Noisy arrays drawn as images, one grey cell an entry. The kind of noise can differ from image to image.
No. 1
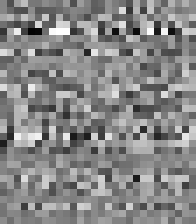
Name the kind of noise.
rows of uneven size
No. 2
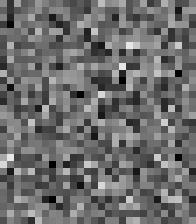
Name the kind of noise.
low rank plus noise
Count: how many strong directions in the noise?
five to eight
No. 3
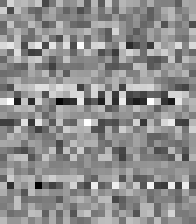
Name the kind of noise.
rows of uneven size
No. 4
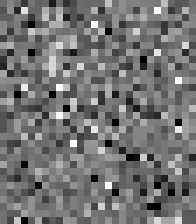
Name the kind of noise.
heavy tails
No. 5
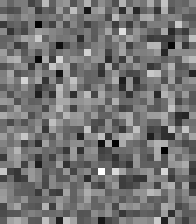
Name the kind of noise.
low rank plus noise
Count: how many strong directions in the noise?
five to eight
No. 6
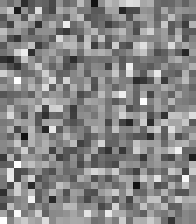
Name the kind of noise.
independent entries
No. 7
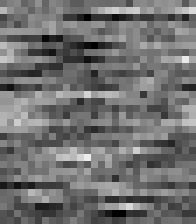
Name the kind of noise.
streaked along the rows
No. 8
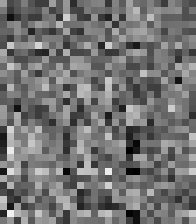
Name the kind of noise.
low rank plus noise
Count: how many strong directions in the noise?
one
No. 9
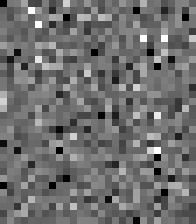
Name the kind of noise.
heavy tails
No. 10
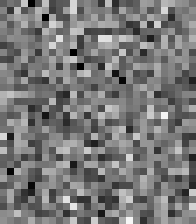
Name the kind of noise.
independent entries
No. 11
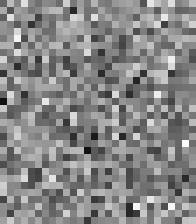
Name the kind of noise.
independent entries
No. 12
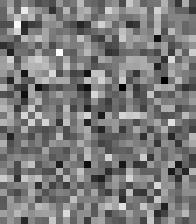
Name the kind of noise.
low rank plus noise
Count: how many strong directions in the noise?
three or four
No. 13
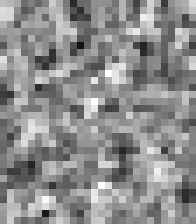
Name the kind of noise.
blotchy
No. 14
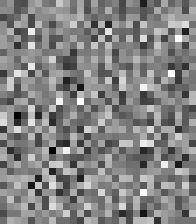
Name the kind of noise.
low rank plus noise
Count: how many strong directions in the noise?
three or four
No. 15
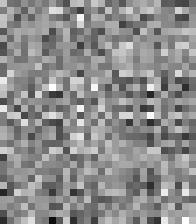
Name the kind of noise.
low rank plus noise
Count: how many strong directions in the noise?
two
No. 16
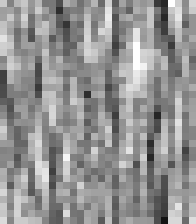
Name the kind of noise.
streaked along the columns
